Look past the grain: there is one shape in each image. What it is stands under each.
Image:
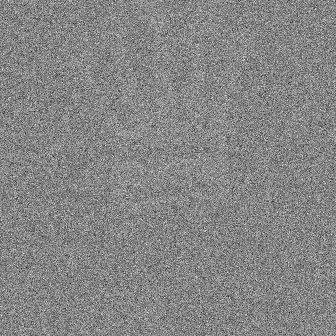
chess queen
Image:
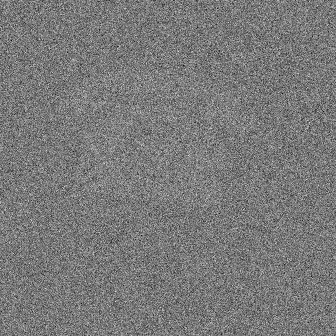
telephone
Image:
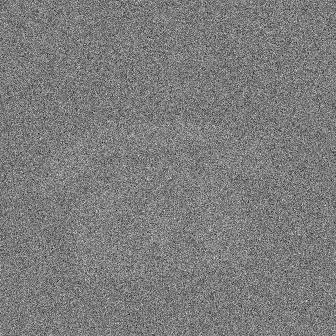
telephone
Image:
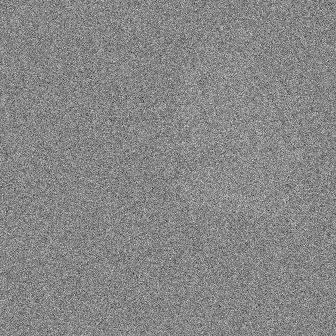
chess knight
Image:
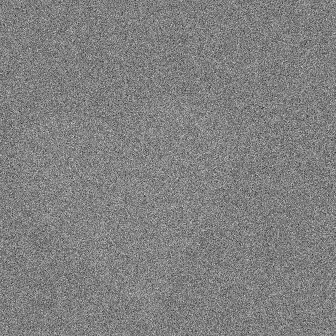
heart
